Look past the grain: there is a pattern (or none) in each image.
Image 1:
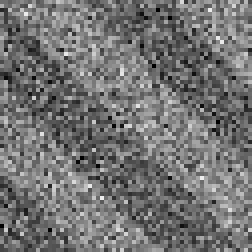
diagonal stripes
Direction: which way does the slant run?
top left to bottom right
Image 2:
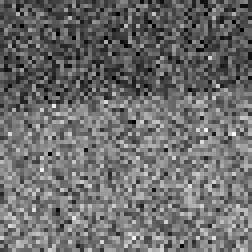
a sharp edge
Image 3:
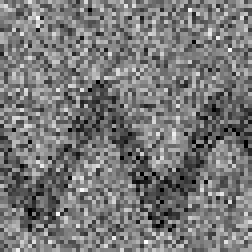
a wavy band
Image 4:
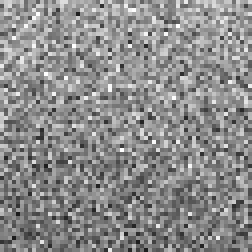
a smooth slope
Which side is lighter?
top
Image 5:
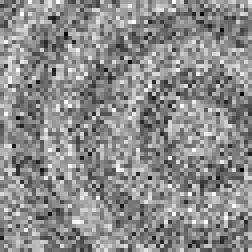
rings round one point
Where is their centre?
middle right
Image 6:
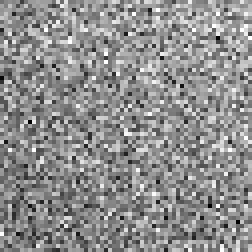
a smooth slope
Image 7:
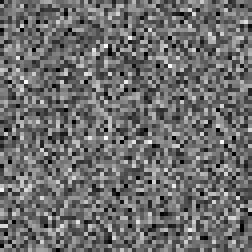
only noise
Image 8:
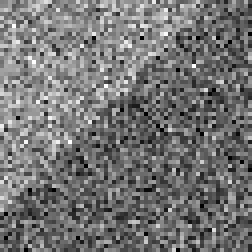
a sharp edge
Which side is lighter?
top left
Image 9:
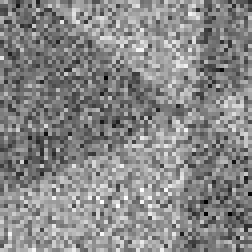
spokes from one point
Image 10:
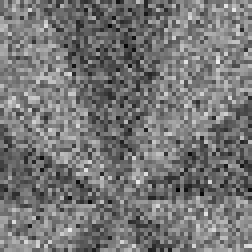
spokes from one point
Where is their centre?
bottom middle
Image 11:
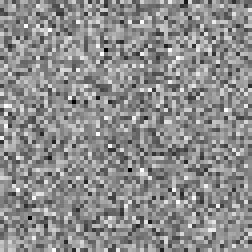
only noise
